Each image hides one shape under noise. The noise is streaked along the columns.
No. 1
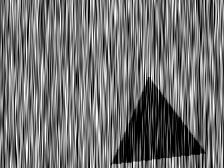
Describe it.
dark triangle
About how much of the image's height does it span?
half
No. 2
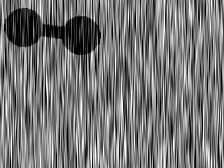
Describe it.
dark dumbbell, top left
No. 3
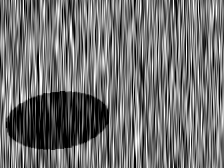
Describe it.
dark ellipse
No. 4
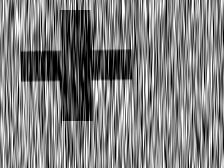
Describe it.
dark cross
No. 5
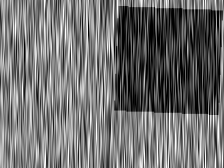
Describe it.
dark square
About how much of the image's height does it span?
two thirds
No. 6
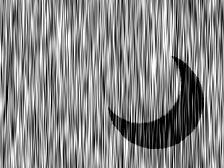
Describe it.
dark crescent
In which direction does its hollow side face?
up and left
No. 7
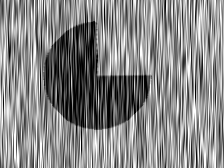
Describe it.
dark disc with a wedge cut out
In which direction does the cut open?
up and right
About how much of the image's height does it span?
two thirds
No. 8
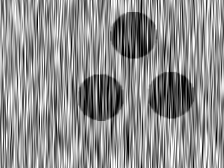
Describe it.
dark three dots
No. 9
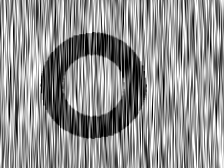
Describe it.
dark ring
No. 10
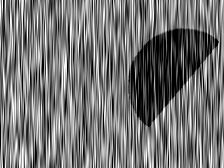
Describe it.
dark half disc
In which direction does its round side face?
up and left
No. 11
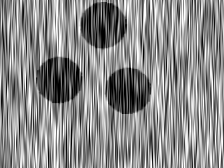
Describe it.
dark three dots
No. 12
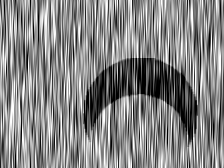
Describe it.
dark crescent
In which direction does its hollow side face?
down
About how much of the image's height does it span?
half
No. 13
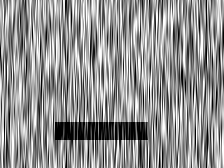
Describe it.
dark bar, bottom middle
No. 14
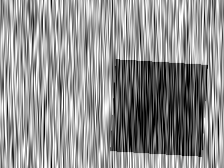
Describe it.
dark square
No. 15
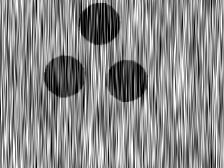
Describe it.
dark three dots
